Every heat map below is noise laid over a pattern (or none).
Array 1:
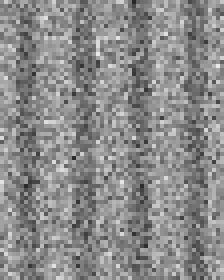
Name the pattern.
vertical stripes
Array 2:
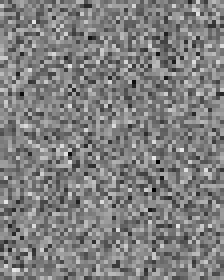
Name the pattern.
only noise
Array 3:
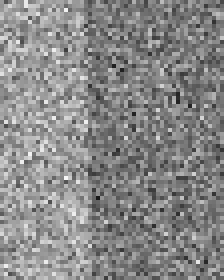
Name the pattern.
a sharp edge
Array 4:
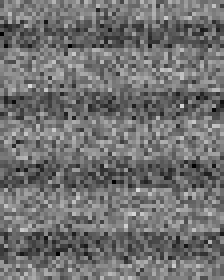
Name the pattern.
horizontal stripes
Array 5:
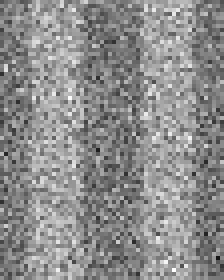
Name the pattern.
vertical stripes
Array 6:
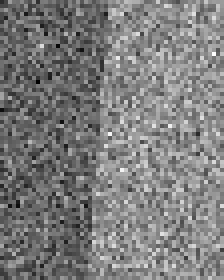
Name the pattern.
a sharp edge
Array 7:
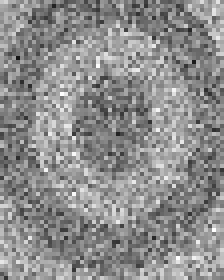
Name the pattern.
rings round one point
